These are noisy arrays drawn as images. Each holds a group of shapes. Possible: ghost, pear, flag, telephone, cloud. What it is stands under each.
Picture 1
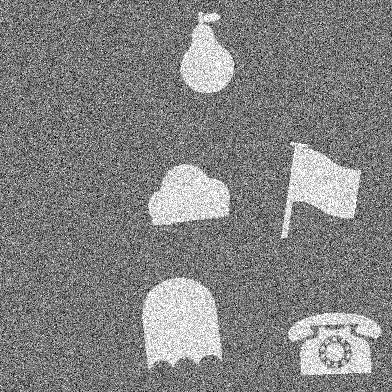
top middle: pear; centre: cloud; middle right: flag; bottom middle: ghost; bottom right: telephone
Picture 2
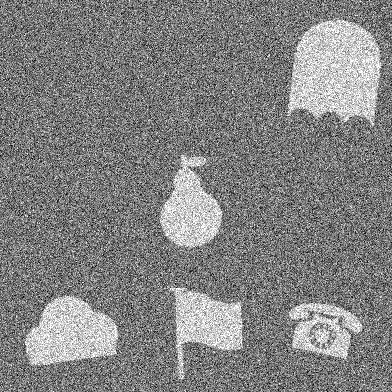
top right: ghost; centre: pear; bottom left: cloud; bottom middle: flag; bottom right: telephone
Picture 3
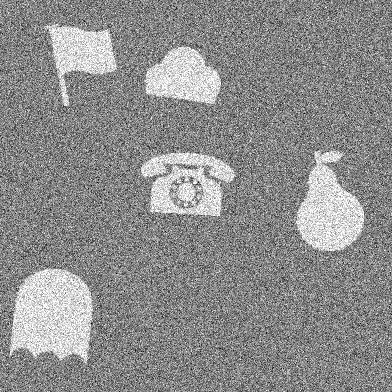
top left: flag; top middle: cloud; centre: telephone; middle right: pear; bottom left: ghost
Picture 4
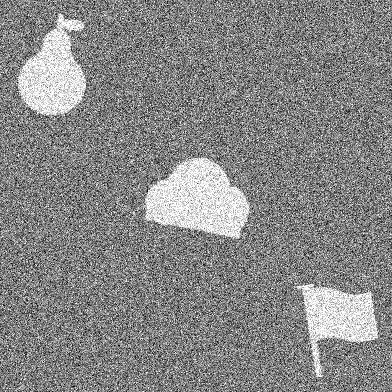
top left: pear; centre: cloud; bottom right: flag
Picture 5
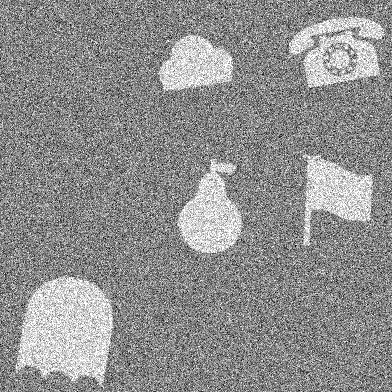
top middle: cloud; top right: telephone; centre: pear; middle right: flag; bottom left: ghost
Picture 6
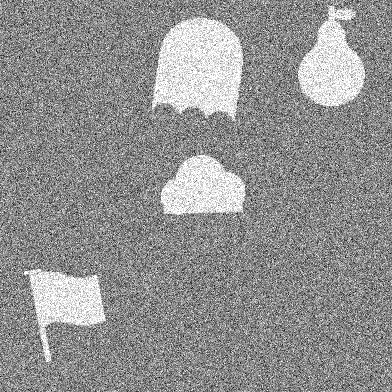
top middle: ghost; top right: pear; centre: cloud; bottom left: flag
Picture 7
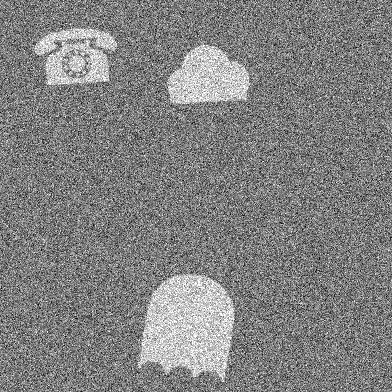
top left: telephone; top middle: cloud; bottom middle: ghost
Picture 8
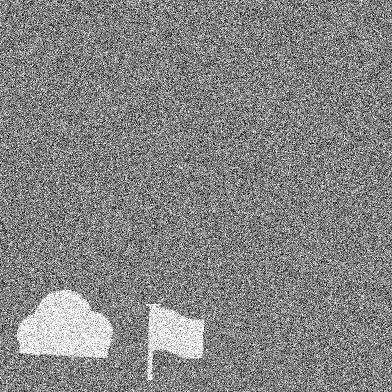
bottom left: cloud; bottom middle: flag
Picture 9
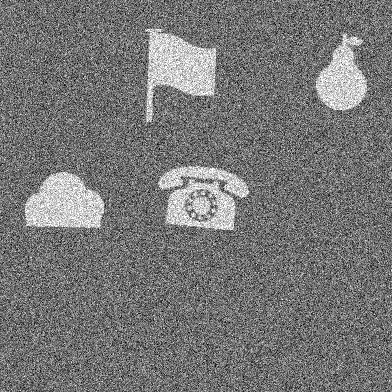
top middle: flag; top right: pear; middle left: cloud; centre: telephone
